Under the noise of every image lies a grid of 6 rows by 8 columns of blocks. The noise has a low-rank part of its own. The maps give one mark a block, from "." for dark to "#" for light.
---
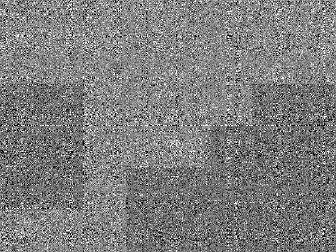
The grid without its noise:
# # # # # # # #
# # # # # # # #
. . # # # # . .
. . # # # . . .
. . # . . . . .
# # # . . . . .
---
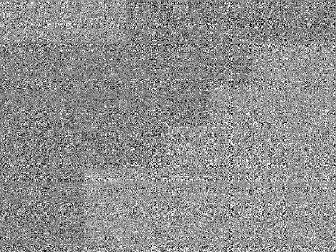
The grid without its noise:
# # # . . . . .
. . . . . . # #
. . . . . # # #
. . . . # # # #
. . # # # # # #
. . # # # # # #
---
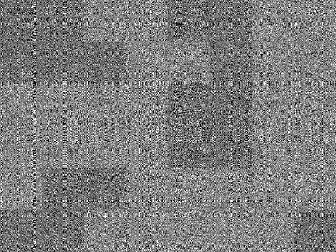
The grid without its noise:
. . # # . . # #
. . . # # . # #
# # # # . . # #
# # # # . . # #
# . . # # # # #
. . # # # # # .
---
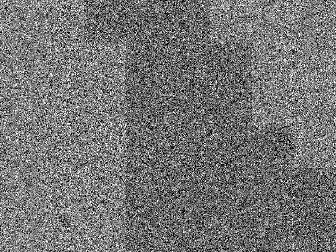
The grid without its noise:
# # . . . # # #
# # # . . . # #
# # # . . . # #
# # # . . . . #
# # # . . . . .
# # # . . . . .
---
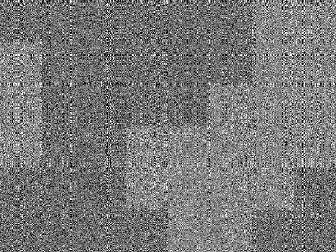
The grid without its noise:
. . . . . . # #
# . . . . . # #
# . . . . # # #
# . . # # # # #
. . . # # # # .
. . . . # # . .
